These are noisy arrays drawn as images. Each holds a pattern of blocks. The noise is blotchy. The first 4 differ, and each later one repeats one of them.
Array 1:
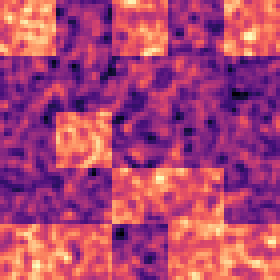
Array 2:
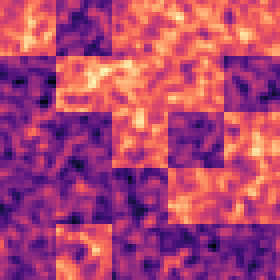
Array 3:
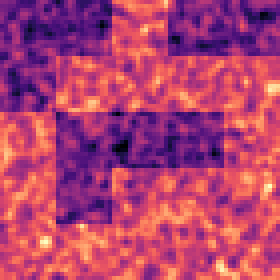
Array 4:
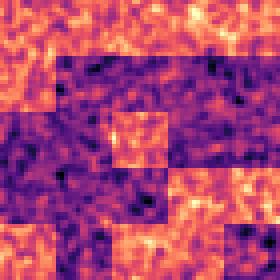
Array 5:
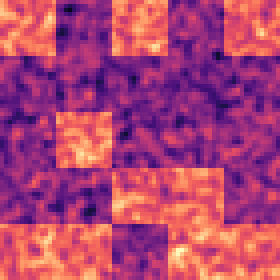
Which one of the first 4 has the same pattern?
1
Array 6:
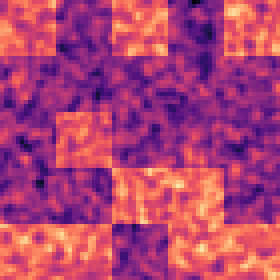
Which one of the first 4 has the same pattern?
1
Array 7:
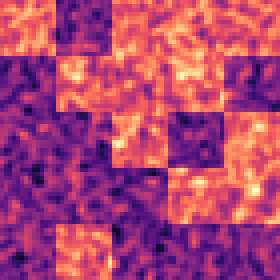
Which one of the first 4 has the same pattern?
2
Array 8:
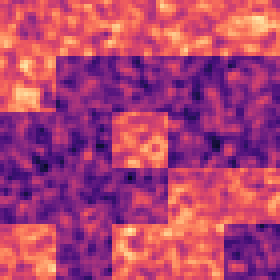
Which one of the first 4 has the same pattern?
4
